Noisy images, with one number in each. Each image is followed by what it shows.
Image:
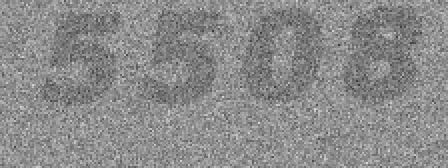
5508
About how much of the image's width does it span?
nearly all
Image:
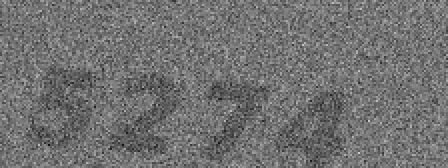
5274
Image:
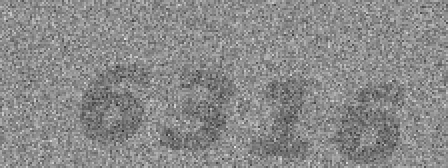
6316
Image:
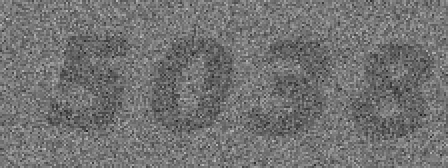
5038
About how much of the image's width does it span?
nearly all
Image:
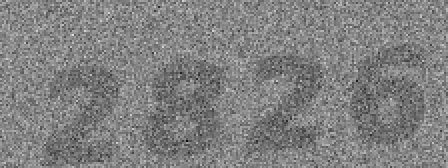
2826
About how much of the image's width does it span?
nearly all
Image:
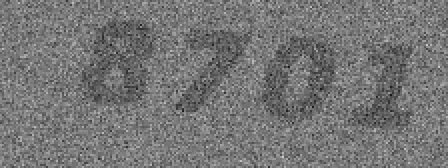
8701
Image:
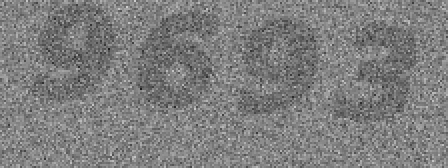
9693
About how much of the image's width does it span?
nearly all
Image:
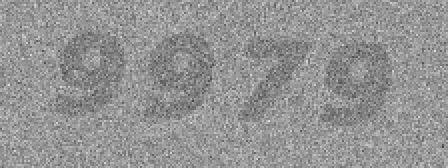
9979
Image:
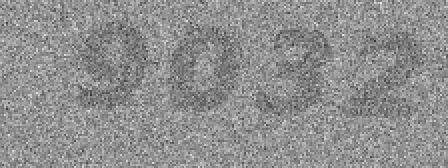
9032
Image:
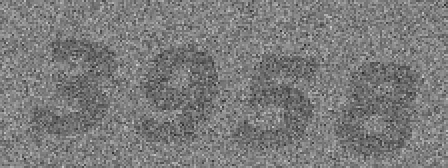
3958
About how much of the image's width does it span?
nearly all
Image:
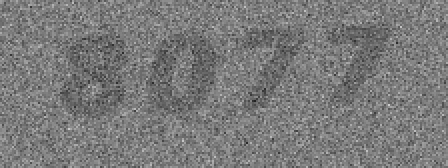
8077
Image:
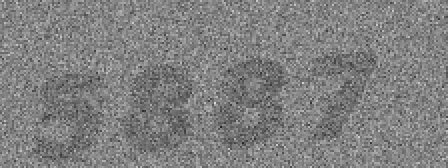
5887
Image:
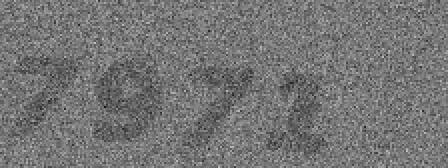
7971
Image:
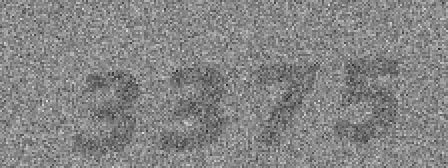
3375
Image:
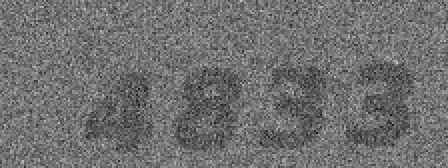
4833
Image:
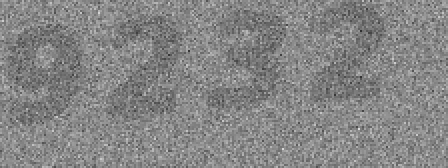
9232
